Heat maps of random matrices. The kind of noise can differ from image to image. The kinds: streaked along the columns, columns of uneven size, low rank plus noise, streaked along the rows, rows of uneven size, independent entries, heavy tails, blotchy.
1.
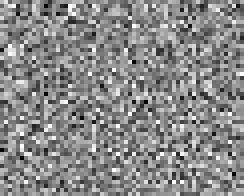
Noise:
low rank plus noise
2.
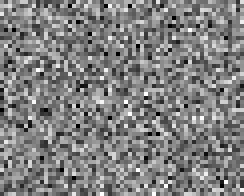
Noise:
independent entries
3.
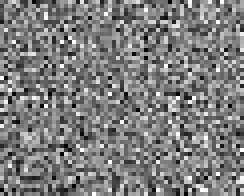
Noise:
low rank plus noise
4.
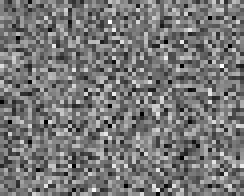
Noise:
low rank plus noise
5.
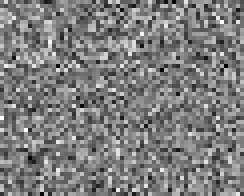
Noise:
low rank plus noise
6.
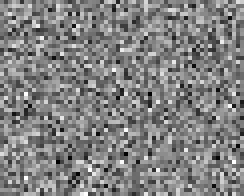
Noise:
independent entries
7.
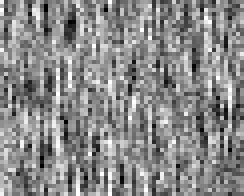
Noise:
streaked along the columns
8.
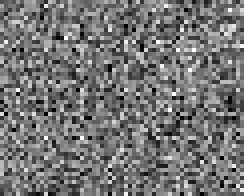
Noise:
low rank plus noise
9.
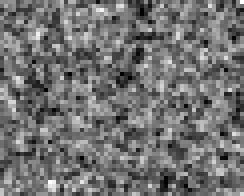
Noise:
blotchy
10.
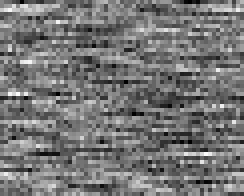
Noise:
streaked along the rows
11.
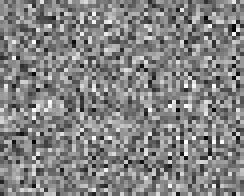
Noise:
low rank plus noise
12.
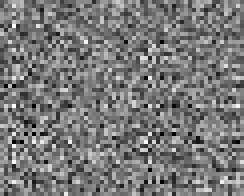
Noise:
low rank plus noise
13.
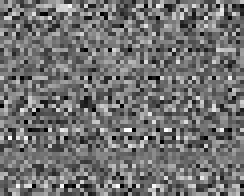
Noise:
rows of uneven size
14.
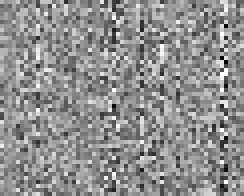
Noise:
columns of uneven size
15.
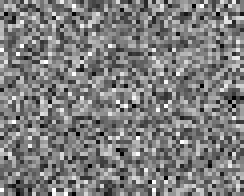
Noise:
low rank plus noise
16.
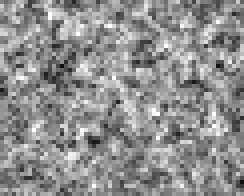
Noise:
blotchy
